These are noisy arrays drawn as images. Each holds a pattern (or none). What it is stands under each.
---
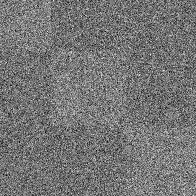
blocks along the diagonal
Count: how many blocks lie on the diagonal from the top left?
3
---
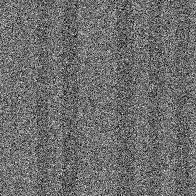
bands of columns
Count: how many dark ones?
5
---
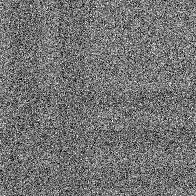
bands of rows crossing bands of columns
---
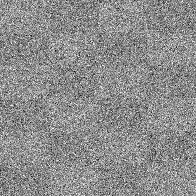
a checkerboard
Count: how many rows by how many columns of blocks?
6 by 4
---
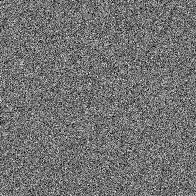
only noise
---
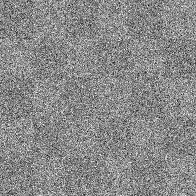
a checkerboard
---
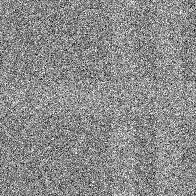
bands of rows crossing bands of columns
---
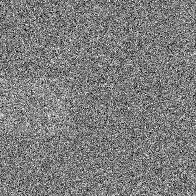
one block
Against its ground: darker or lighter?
lighter
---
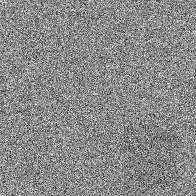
one block
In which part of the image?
bottom right
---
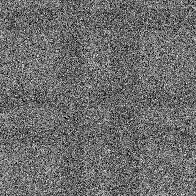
bands of rows crossing bands of columns
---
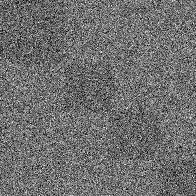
blocks along the diagonal
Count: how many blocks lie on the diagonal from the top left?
4
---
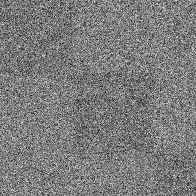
blocks along the diagonal
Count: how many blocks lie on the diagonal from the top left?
3
